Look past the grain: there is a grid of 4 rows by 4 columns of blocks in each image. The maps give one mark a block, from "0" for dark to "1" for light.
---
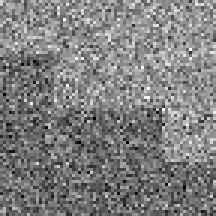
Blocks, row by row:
1 1 1 1
0 1 1 1
0 0 0 1
0 0 0 0
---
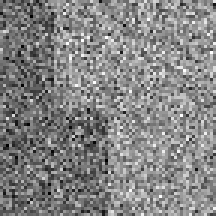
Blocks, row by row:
0 1 1 1
0 1 1 1
0 0 1 1
0 0 1 1
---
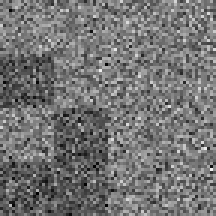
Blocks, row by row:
1 1 1 1
0 1 1 1
1 0 1 1
0 0 1 1
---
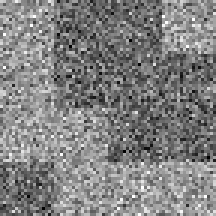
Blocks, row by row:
1 0 0 1
1 0 0 0
1 1 0 0
0 1 1 1
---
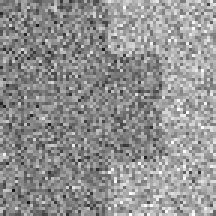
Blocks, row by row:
0 0 1 1
0 0 0 1
0 0 0 1
0 0 1 1
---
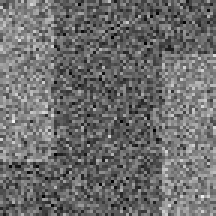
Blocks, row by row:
1 0 0 0
1 0 0 1
1 0 0 1
0 0 0 1
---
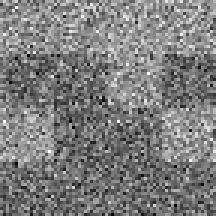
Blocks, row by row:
1 1 1 1
0 0 1 0
1 0 0 1
0 0 0 0
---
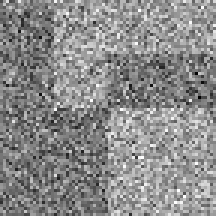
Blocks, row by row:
0 1 1 1
0 1 0 0
0 0 1 1
0 0 1 1
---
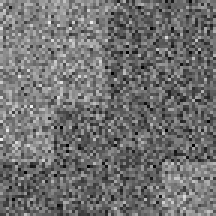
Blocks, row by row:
1 1 0 0
1 1 0 0
1 0 0 0
0 0 0 1
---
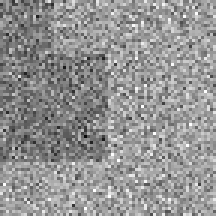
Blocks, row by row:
0 1 1 1
0 0 1 1
0 0 1 1
1 1 1 1
